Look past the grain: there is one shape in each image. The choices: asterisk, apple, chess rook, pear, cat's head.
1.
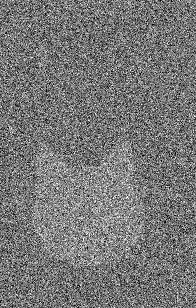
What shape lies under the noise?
cat's head
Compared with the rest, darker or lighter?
lighter
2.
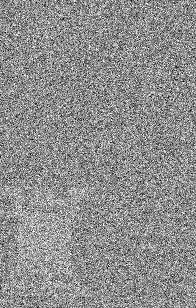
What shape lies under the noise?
chess rook
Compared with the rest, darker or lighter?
lighter
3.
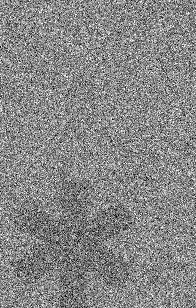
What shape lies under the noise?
asterisk
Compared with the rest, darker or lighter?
darker
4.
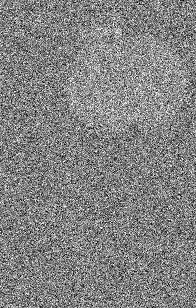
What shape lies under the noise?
apple
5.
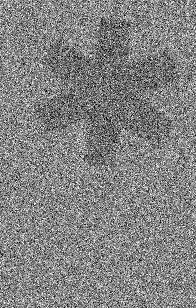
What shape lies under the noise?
asterisk
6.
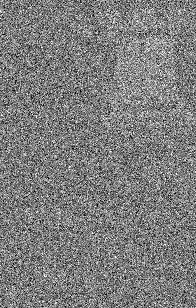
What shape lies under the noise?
chess rook
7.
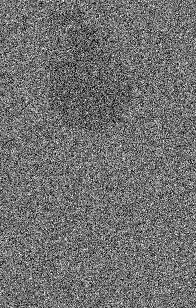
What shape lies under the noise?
pear
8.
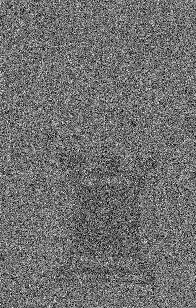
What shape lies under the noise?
chess rook
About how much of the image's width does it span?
half
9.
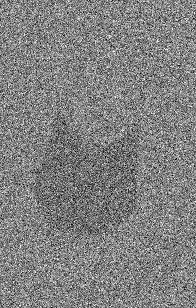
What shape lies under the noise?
cat's head
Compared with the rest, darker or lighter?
darker
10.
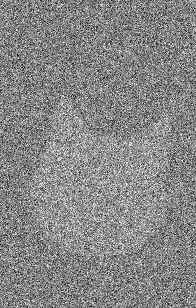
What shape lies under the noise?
cat's head
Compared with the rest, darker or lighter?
lighter
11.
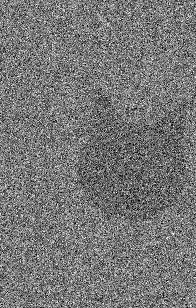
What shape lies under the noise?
cat's head
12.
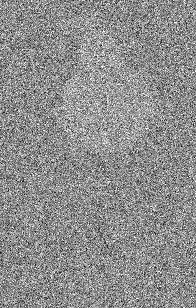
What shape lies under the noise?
pear
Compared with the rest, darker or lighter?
lighter
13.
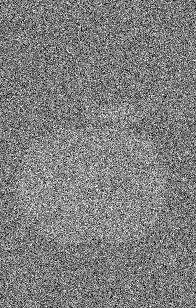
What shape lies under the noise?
apple
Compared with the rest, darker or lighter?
lighter
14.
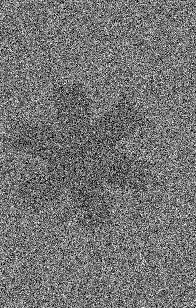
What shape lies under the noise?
asterisk
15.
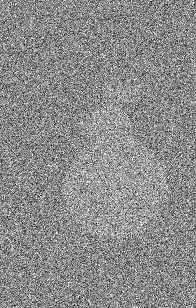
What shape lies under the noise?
pear
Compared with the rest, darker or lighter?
lighter
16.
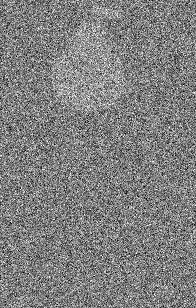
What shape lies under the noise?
pear
